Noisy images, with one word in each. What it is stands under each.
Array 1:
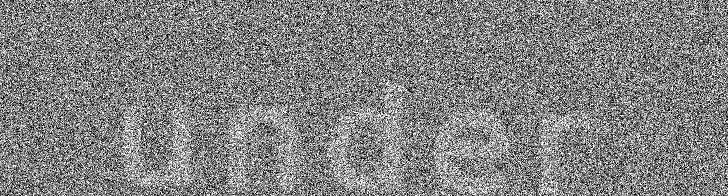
under
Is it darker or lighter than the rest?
lighter
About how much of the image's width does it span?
two thirds
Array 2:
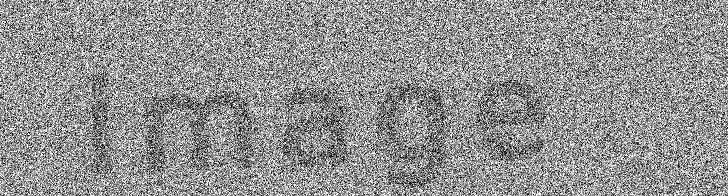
image
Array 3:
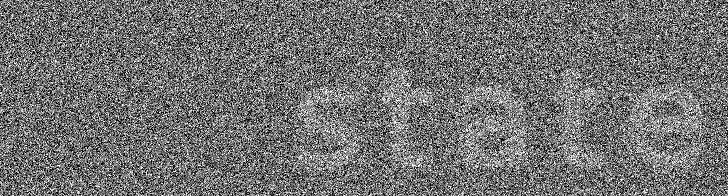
state
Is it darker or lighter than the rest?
lighter
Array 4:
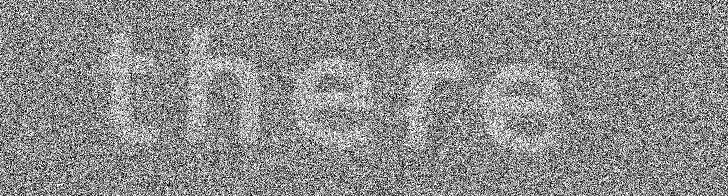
there
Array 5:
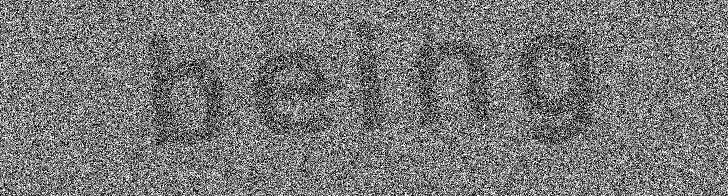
being
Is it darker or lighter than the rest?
darker
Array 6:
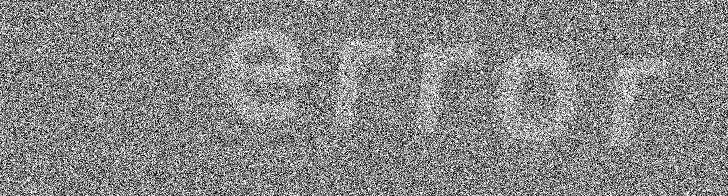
error
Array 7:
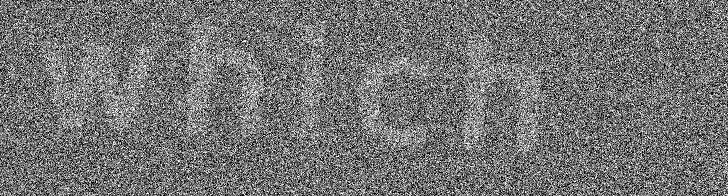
which
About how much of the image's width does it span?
two thirds
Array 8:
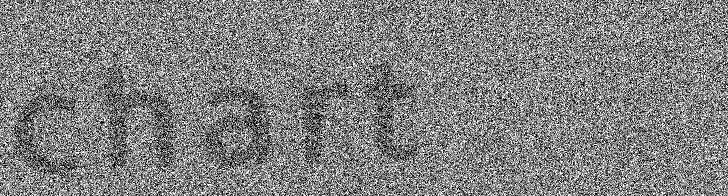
chart
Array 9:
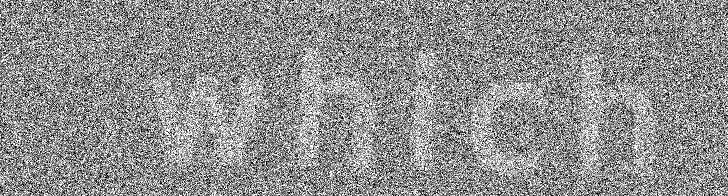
which
